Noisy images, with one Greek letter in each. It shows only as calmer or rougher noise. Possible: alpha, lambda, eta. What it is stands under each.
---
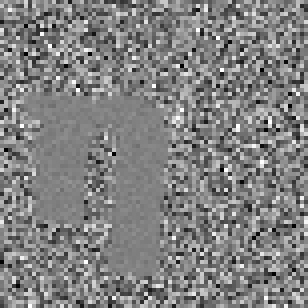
eta
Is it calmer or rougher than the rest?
calmer
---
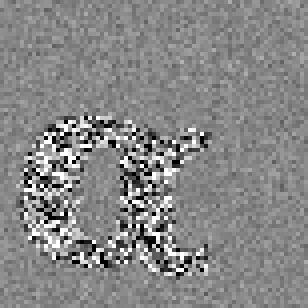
alpha
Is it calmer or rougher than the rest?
rougher
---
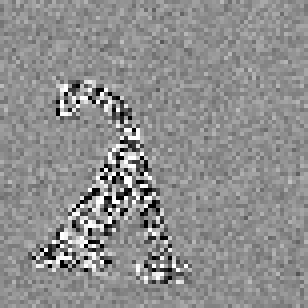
lambda
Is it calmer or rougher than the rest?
rougher
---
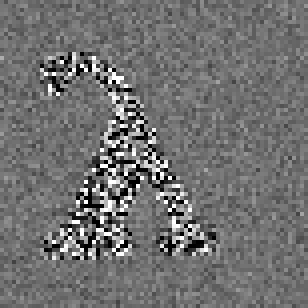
lambda
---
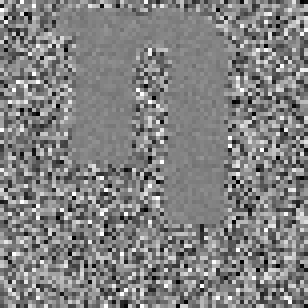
eta
